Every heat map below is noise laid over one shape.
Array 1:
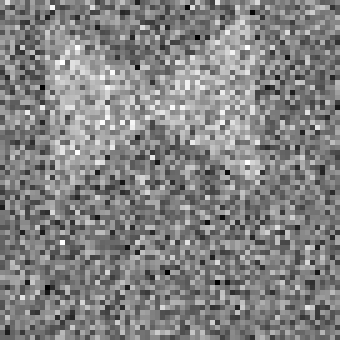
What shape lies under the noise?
bow tie
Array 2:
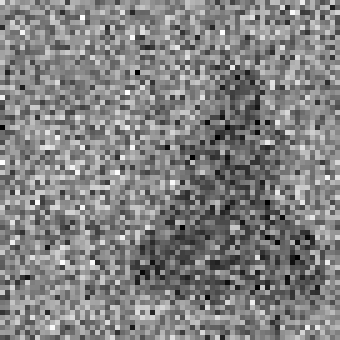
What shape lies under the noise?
chess pawn
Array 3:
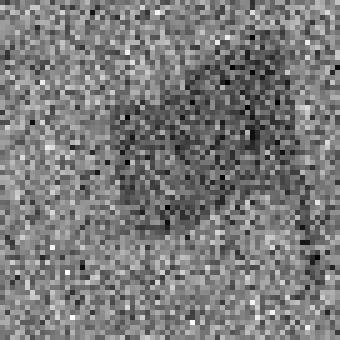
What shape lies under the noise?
flag
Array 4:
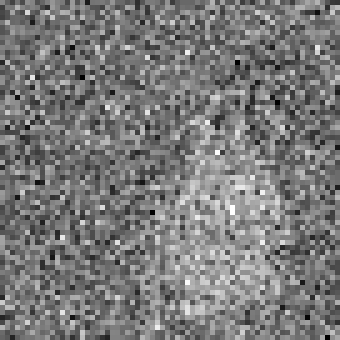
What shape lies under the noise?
chess knight
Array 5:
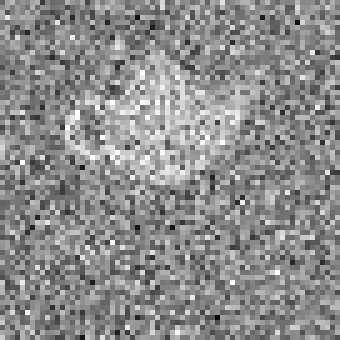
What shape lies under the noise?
teapot
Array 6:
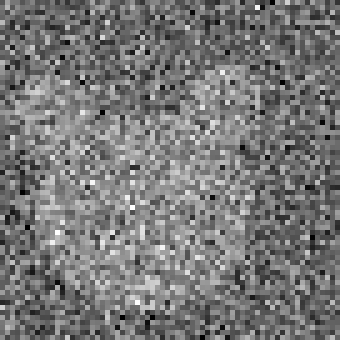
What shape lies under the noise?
bear's head
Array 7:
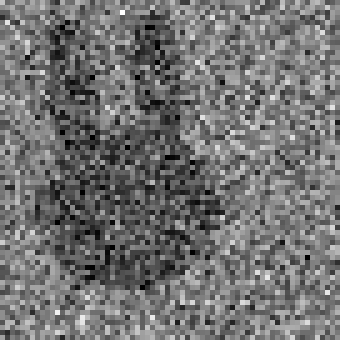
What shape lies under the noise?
rabbit's head
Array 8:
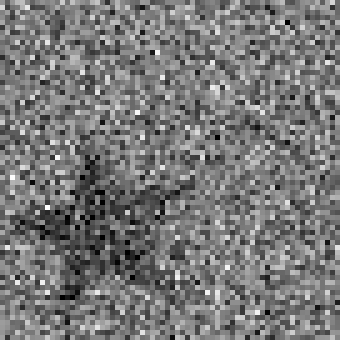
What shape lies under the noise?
star
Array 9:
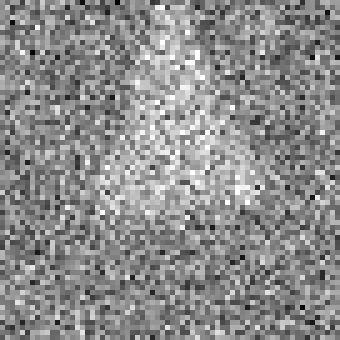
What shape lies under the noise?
chess pawn
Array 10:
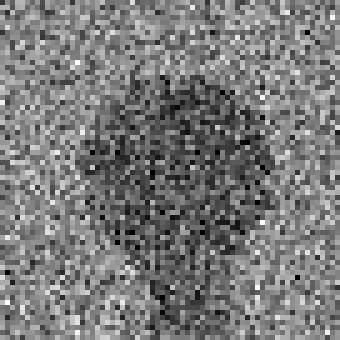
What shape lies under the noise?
light bulb
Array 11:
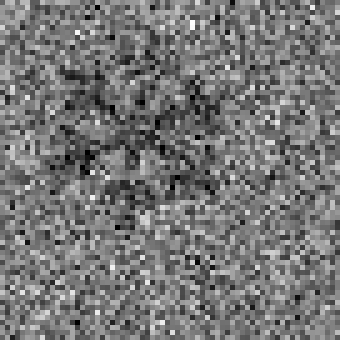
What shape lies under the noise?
snowflake
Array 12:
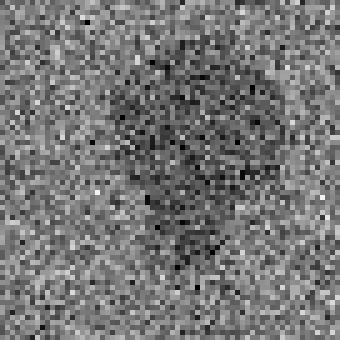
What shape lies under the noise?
light bulb
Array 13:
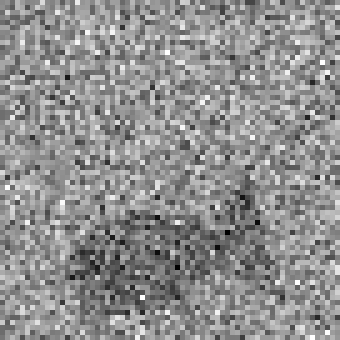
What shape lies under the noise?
fish
